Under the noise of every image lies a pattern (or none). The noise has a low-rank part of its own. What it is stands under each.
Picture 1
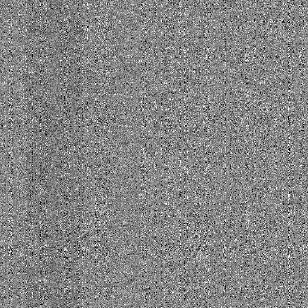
one band of columns
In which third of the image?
left
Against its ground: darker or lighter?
darker
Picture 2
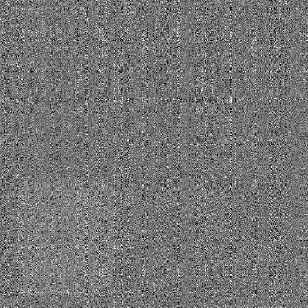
one block
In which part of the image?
bottom left
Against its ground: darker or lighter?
lighter
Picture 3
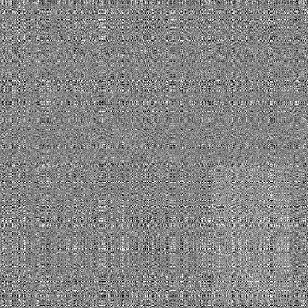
one block
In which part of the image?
bottom right
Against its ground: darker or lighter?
lighter
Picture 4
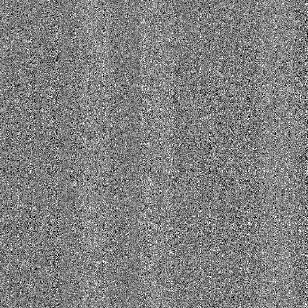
bands of columns
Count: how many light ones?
3
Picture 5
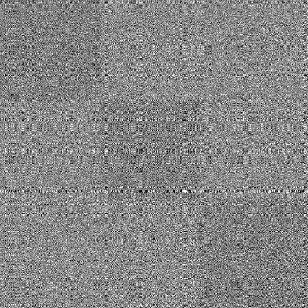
blocks along the diagonal
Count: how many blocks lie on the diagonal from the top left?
3
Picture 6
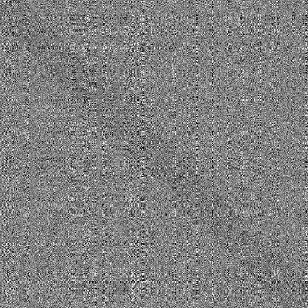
a diagonal band
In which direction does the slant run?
top left to bottom right
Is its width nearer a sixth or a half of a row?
a sixth
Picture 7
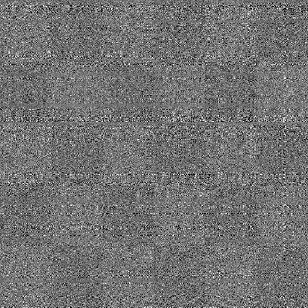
a checkerboard
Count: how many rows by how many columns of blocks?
5 by 6
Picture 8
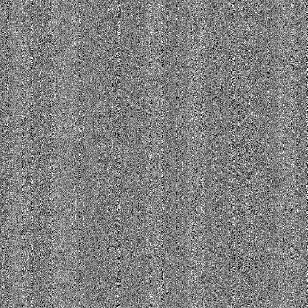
bands of columns
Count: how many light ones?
5
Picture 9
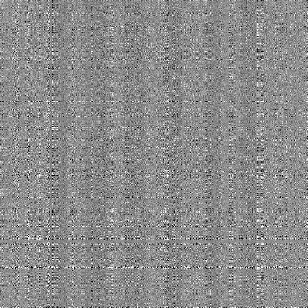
bands of columns
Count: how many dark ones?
6
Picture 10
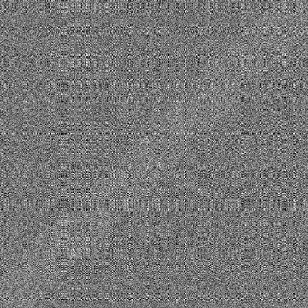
a diagonal band
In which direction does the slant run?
bottom left to top right
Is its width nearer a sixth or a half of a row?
a sixth
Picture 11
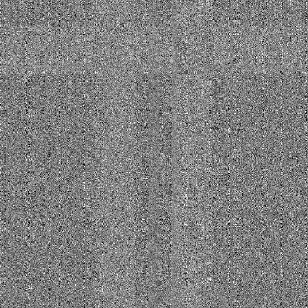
bands of rows crossing bands of columns
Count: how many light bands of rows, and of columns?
1 and 2
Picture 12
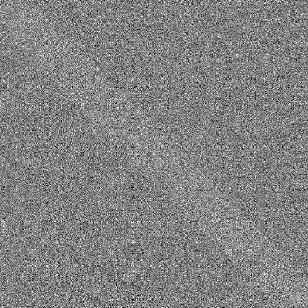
a diagonal band
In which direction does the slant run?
top left to bottom right
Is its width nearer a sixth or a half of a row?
a sixth
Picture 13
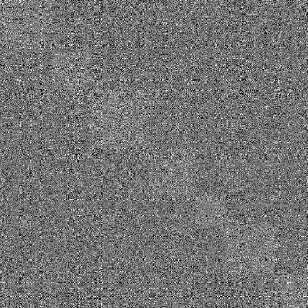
blocks along the diagonal
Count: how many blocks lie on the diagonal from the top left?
7
